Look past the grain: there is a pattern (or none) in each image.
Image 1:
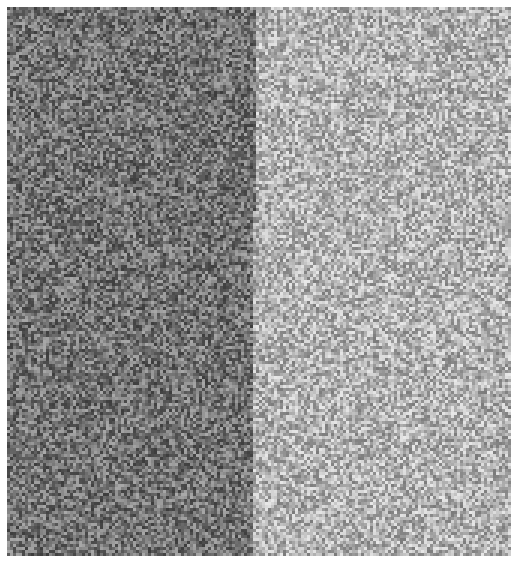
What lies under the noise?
a sharp edge
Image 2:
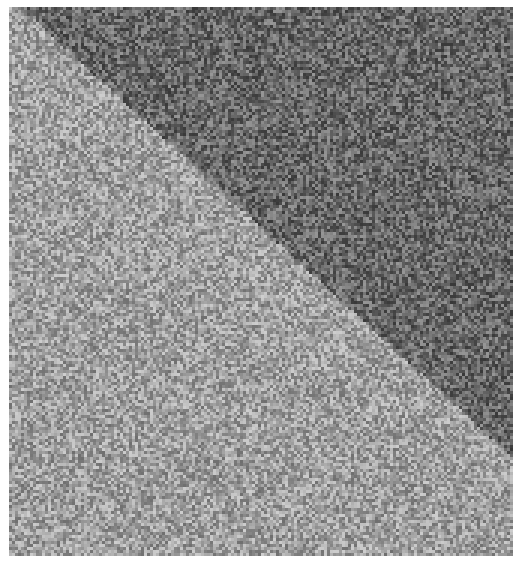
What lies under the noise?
a sharp edge
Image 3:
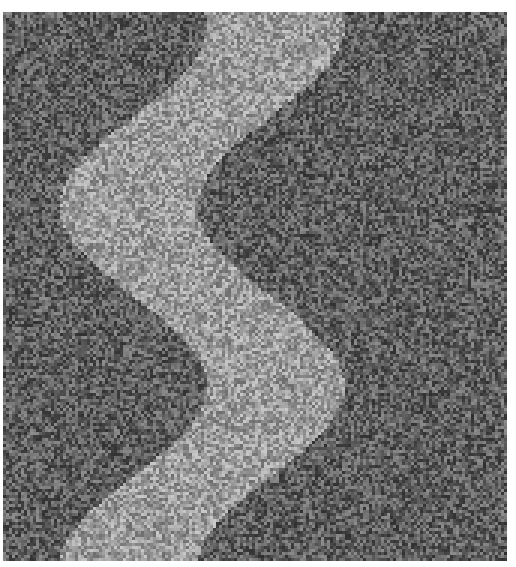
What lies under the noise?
a wavy band
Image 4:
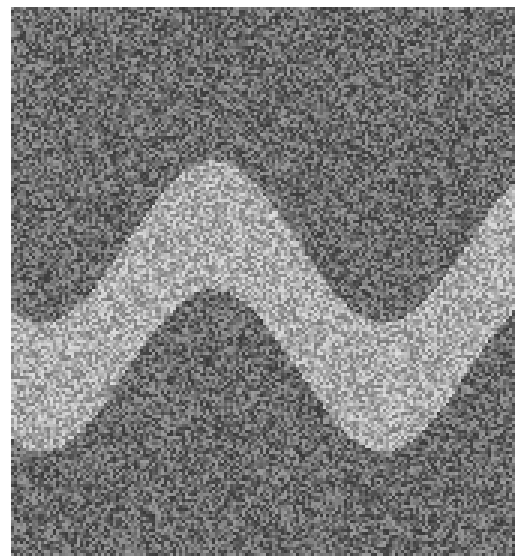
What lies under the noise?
a wavy band
